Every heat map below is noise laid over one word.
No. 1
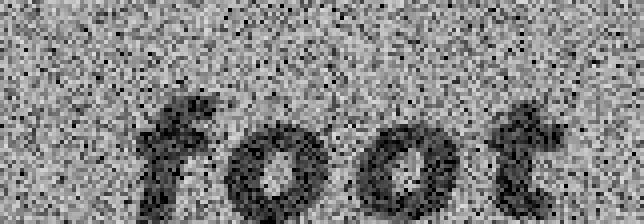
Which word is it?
foot
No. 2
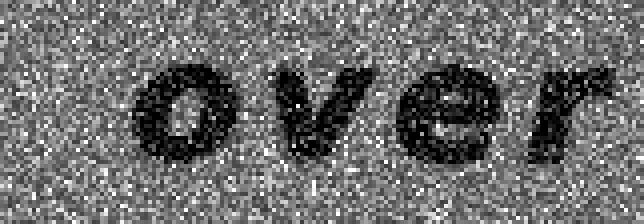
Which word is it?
over
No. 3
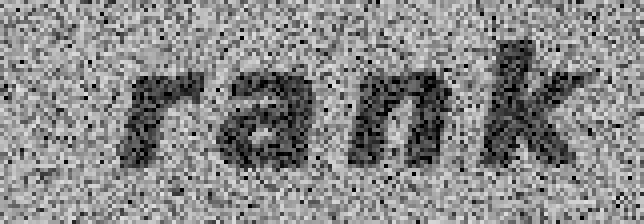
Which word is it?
rank
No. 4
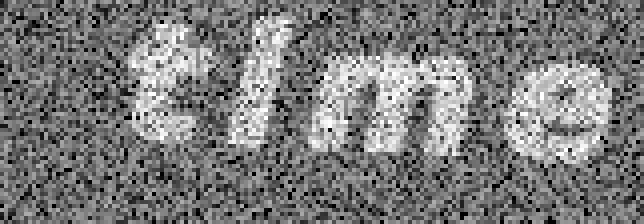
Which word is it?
time
